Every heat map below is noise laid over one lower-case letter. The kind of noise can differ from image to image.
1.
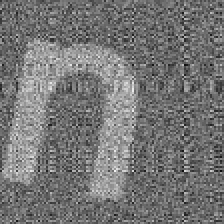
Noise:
low rank plus noise
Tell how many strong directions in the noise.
one
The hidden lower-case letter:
n
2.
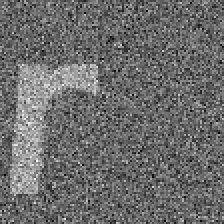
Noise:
independent entries
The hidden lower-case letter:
r
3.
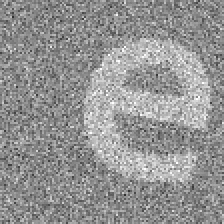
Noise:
independent entries
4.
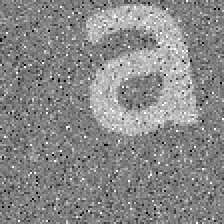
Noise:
heavy tails
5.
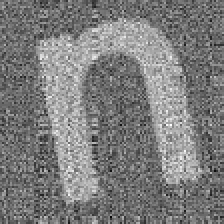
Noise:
low rank plus noise
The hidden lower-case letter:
n
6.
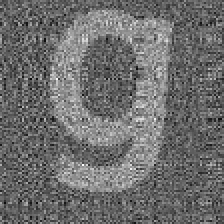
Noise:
low rank plus noise
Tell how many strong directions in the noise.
two
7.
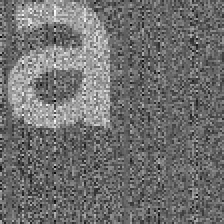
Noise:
columns of uneven size
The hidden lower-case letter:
a
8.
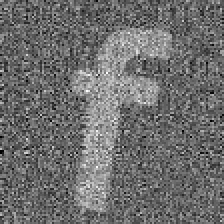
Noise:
low rank plus noise
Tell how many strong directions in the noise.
five to eight
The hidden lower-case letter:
f
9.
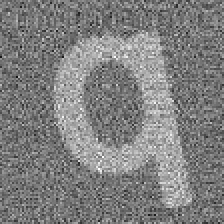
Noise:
low rank plus noise
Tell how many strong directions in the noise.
three or four
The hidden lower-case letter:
q
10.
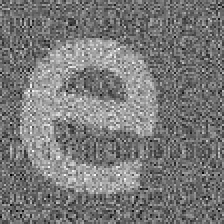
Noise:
low rank plus noise
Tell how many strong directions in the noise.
two
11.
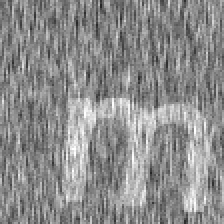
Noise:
streaked along the columns
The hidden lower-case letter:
m
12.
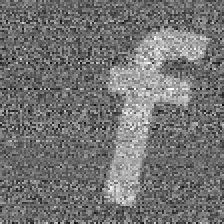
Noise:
rows of uneven size
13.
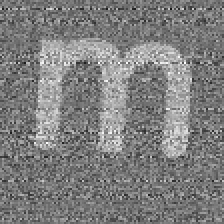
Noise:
rows of uneven size
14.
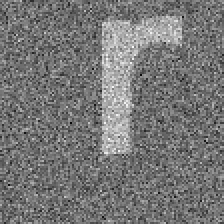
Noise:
independent entries
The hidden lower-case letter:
r
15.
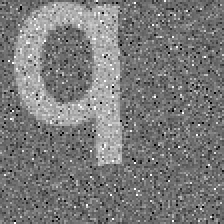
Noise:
heavy tails
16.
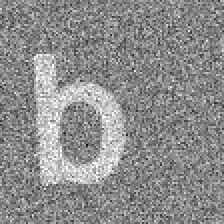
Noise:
independent entries
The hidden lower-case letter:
b
